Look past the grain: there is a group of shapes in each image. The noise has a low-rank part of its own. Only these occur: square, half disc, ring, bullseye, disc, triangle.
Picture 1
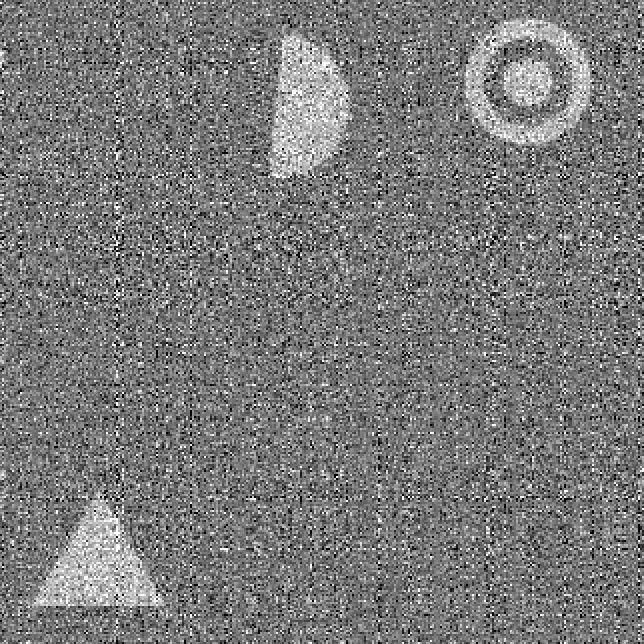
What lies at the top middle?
half disc
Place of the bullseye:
top right
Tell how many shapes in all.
3
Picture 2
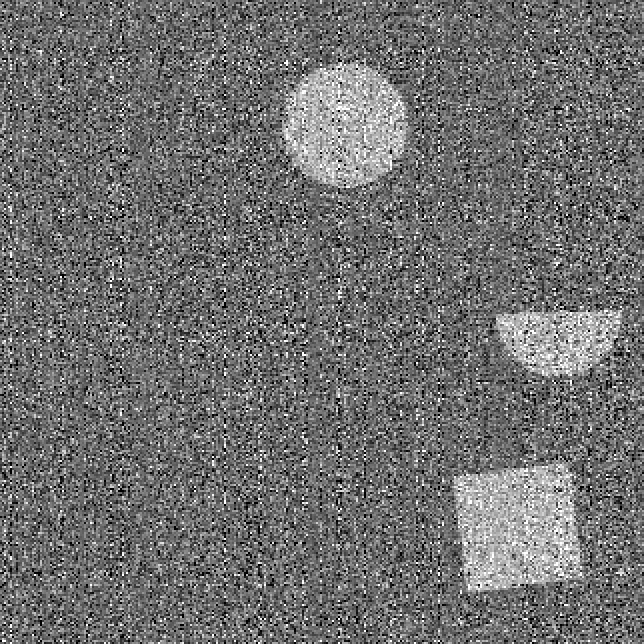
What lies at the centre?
nothing
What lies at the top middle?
disc
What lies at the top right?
nothing
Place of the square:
bottom right
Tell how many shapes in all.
3
